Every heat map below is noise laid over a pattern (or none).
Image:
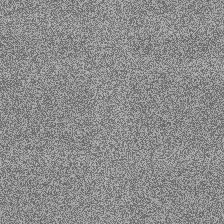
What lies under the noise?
bands of rows crossing bands of columns
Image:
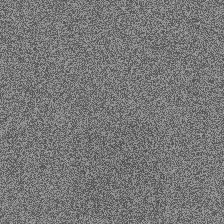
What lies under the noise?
one block
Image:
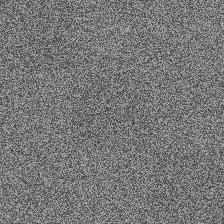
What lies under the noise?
blocks along the diagonal
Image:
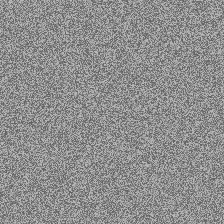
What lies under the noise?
only noise
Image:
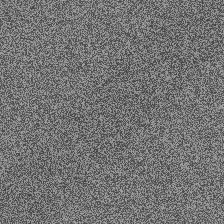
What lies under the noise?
a diagonal band
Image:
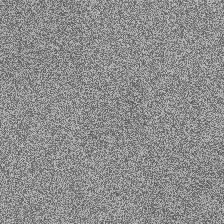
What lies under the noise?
blocks along the diagonal
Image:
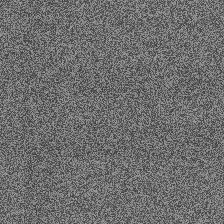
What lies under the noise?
bands of rows crossing bands of columns
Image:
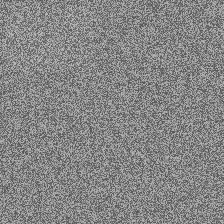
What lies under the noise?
one block
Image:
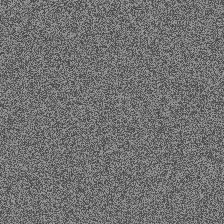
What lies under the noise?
only noise
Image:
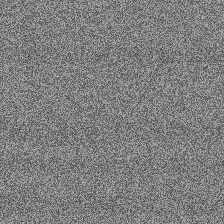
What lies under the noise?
bands of rows
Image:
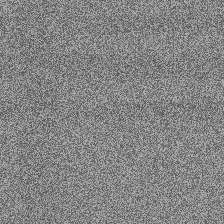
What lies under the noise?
bands of rows crossing bands of columns
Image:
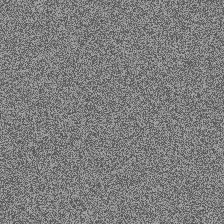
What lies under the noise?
only noise
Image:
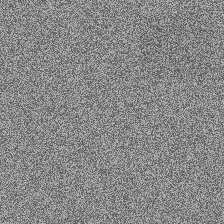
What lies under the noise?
one block
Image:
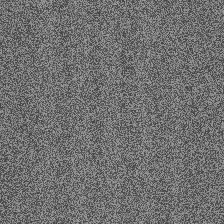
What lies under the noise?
bands of columns
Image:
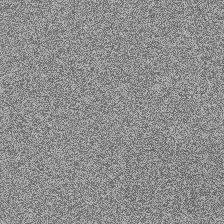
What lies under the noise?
one block
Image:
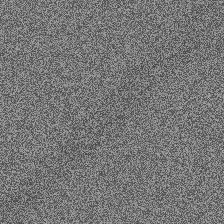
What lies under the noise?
a diagonal band
